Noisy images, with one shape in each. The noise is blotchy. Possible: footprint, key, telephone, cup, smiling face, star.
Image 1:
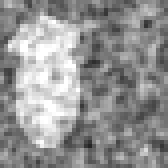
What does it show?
light footprint
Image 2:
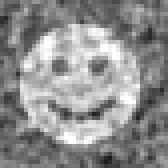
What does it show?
light smiling face
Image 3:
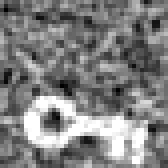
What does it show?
light key
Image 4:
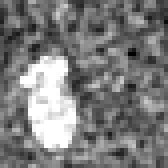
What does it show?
light footprint
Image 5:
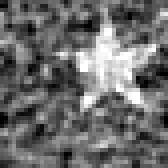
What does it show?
light star
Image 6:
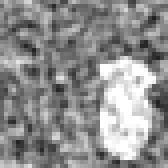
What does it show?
light footprint
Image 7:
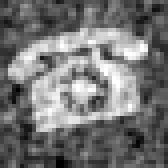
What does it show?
light telephone
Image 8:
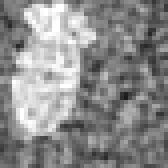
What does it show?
light footprint
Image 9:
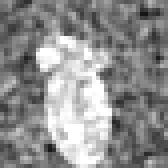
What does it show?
light footprint
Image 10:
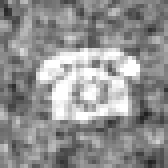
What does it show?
light telephone
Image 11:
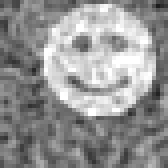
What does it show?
light smiling face
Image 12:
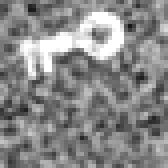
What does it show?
light key
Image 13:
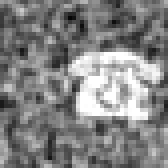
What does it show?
light telephone
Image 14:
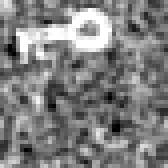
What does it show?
light key
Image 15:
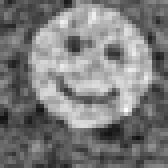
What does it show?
light smiling face
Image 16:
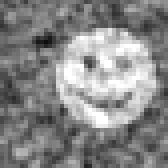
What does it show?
light smiling face
